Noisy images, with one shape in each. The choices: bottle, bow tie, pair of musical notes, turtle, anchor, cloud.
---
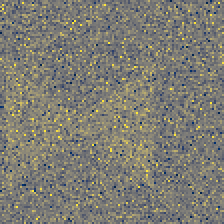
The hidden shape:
bow tie
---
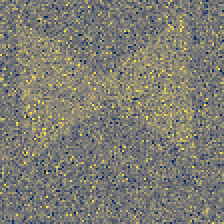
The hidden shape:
bow tie
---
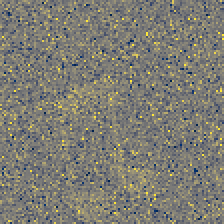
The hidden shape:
pair of musical notes
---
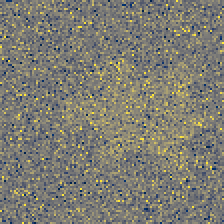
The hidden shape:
turtle
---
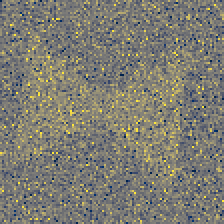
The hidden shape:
bow tie
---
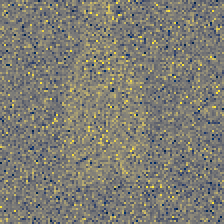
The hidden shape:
bottle
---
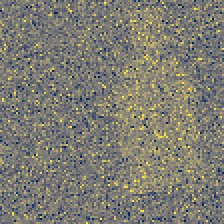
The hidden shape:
bottle
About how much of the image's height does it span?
nearly all
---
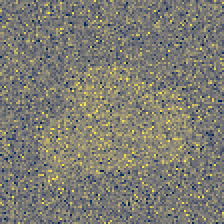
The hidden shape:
cloud
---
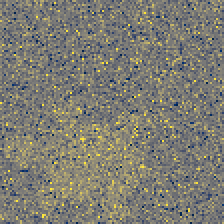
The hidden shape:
turtle
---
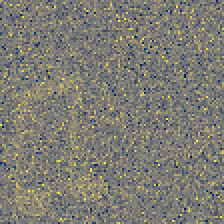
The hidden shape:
pair of musical notes
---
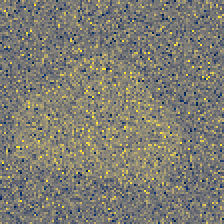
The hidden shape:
cloud
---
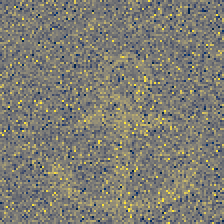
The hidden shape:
anchor
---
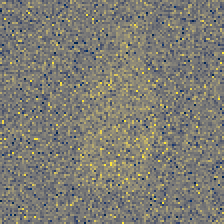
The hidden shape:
bottle
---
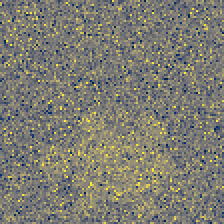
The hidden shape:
turtle
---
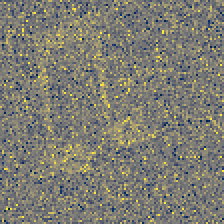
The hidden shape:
pair of musical notes
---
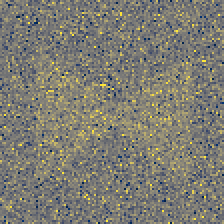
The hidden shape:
bow tie
